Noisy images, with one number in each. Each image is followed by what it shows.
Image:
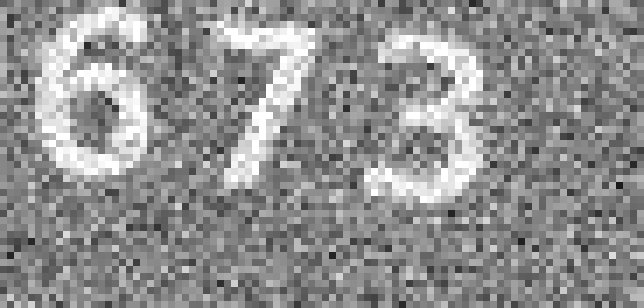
673
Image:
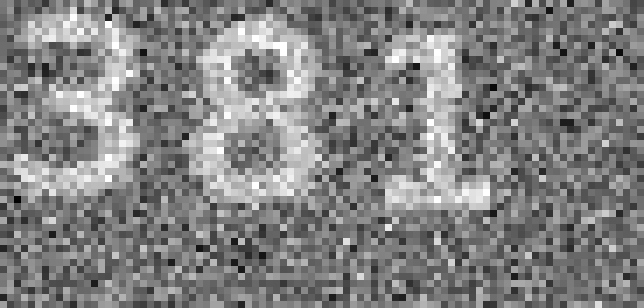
381
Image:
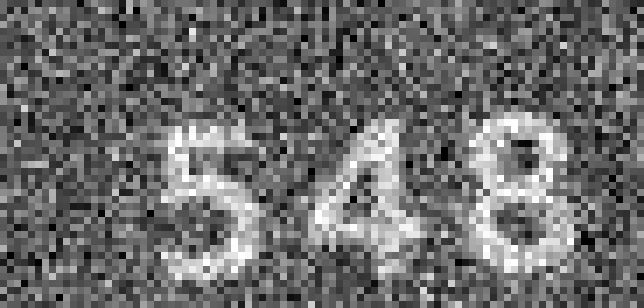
548
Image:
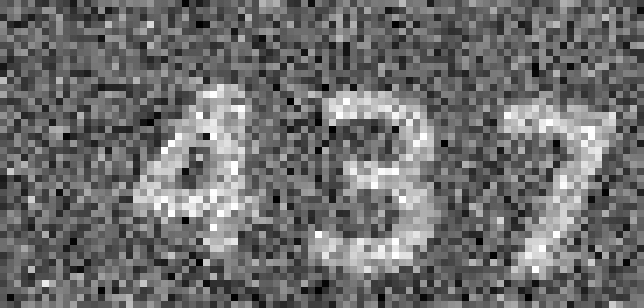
437
